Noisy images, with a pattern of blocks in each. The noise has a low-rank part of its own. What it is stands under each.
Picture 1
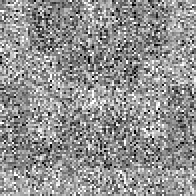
left and right mirror each other
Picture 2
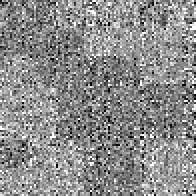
mirrored about the diagonal from the top left
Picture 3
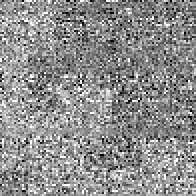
mirrored about the diagonal from the bottom left
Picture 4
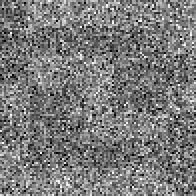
the same after a half turn
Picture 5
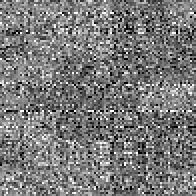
top and bottom mirror each other
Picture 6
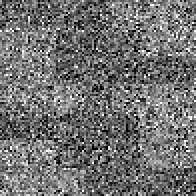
the same after a half turn
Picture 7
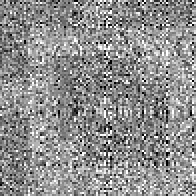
mirrored about the diagonal from the top left
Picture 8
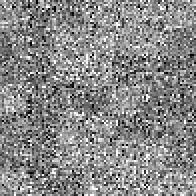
top and bottom mirror each other
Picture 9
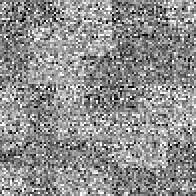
mirrored about the diagonal from the bottom left
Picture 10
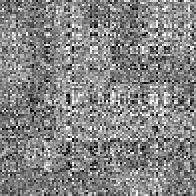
mirrored about the diagonal from the bottom left
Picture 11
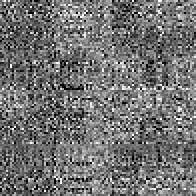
top and bottom mirror each other
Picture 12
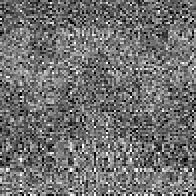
left and right mirror each other
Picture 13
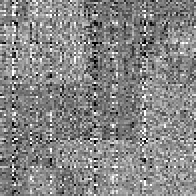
mirrored about the diagonal from the top left
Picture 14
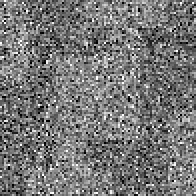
the same after a half turn
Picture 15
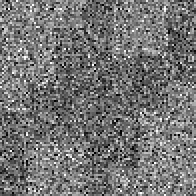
the same after a half turn
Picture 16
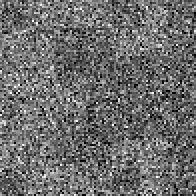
top and bottom mirror each other
